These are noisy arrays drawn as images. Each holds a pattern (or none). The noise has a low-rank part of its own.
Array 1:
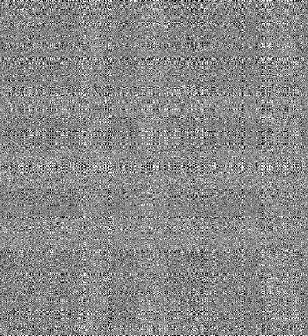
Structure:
bands of rows crossing bands of columns
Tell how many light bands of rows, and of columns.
3 and 3
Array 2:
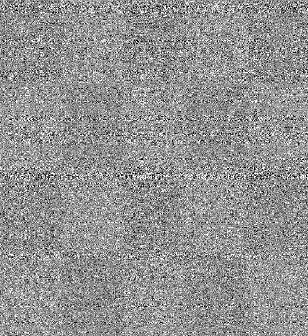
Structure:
a checkerboard
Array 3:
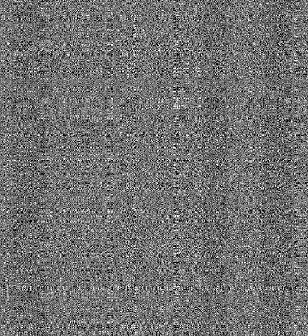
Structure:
bands of columns
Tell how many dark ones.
3
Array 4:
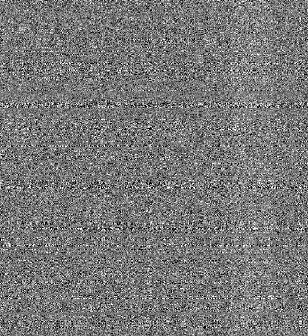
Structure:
one band of columns
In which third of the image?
right
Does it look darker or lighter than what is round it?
lighter
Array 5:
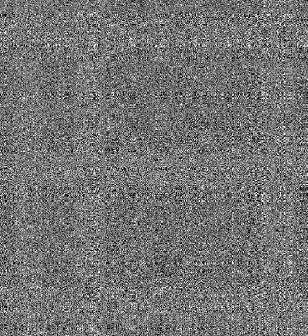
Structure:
bands of rows crossing bands of columns
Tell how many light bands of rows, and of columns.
3 and 3
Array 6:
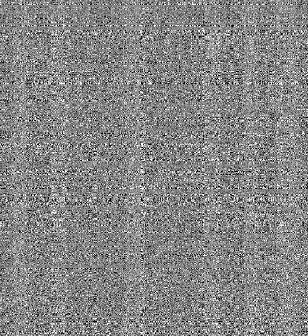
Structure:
bands of columns
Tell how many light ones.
6
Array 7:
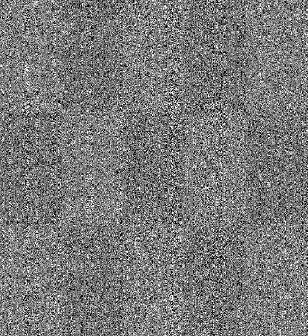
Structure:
a checkerboard
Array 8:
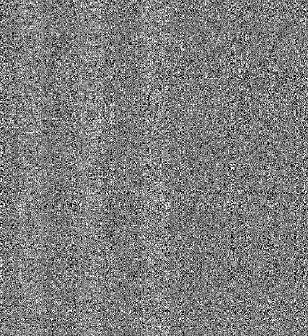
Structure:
bands of columns
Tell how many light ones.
3
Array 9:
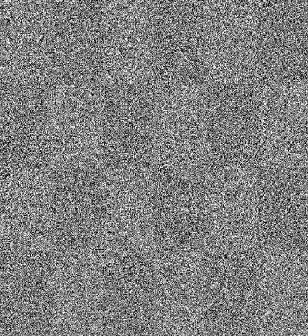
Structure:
a checkerboard
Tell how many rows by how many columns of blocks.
4 by 6
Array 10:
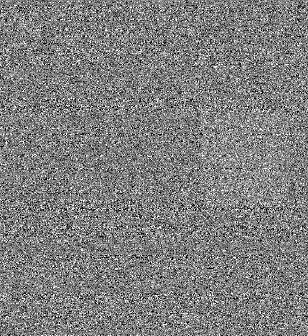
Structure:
one block
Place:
middle right
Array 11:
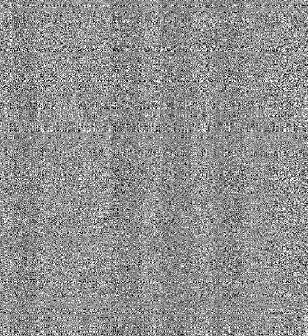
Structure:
bands of columns
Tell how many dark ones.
4
